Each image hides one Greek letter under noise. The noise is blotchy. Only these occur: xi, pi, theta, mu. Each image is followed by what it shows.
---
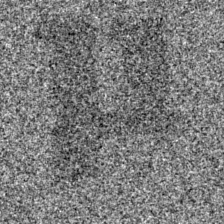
mu
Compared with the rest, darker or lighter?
darker
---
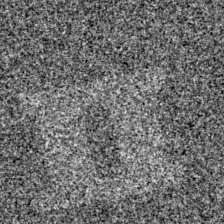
pi
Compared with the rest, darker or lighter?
lighter
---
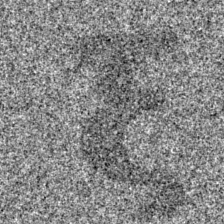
xi
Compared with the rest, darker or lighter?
darker
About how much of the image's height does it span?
nearly all
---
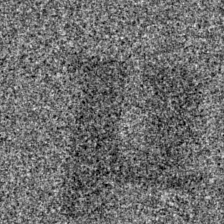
mu
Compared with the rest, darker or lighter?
darker
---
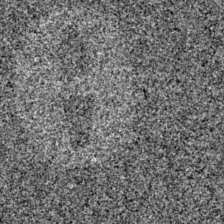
theta
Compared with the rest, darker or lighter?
lighter
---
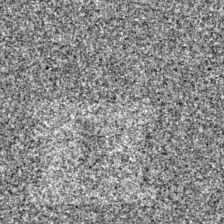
pi
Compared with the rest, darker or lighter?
lighter
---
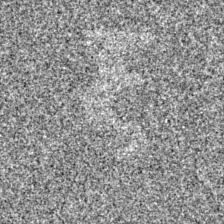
xi
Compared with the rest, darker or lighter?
lighter
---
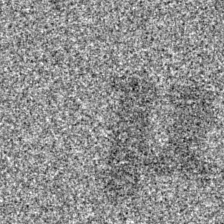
mu
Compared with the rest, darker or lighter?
darker
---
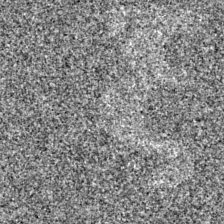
xi
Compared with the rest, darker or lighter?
lighter
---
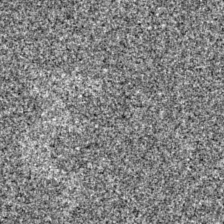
xi
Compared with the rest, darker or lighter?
lighter
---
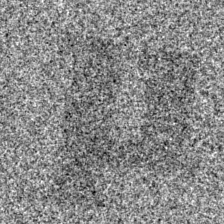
mu
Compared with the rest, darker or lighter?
darker
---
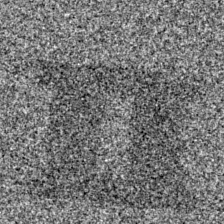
pi
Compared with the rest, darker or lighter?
darker
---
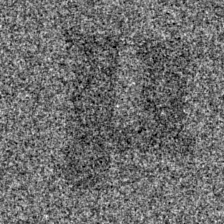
mu
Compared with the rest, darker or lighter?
darker
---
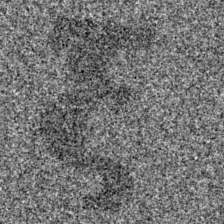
xi
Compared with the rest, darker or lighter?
darker
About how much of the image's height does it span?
nearly all
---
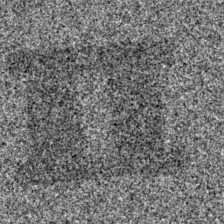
pi
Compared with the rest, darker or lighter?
darker
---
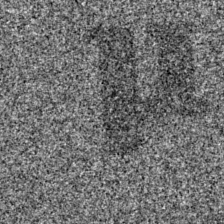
mu
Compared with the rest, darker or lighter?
darker
